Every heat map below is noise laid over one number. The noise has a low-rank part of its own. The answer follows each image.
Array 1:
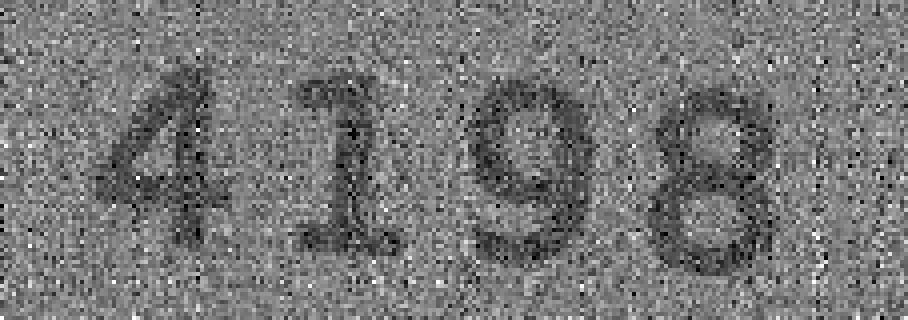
4198
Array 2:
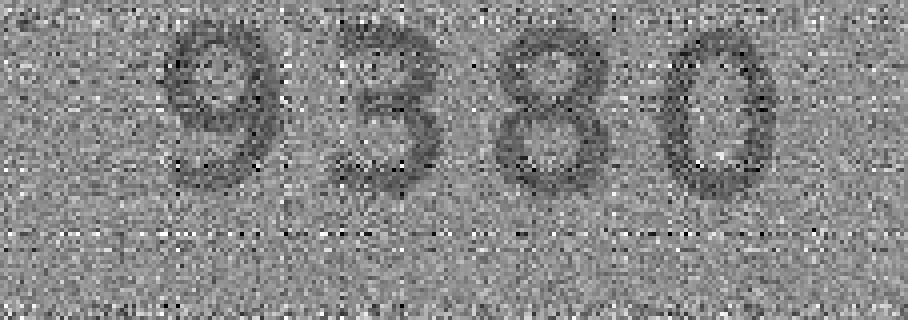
9380
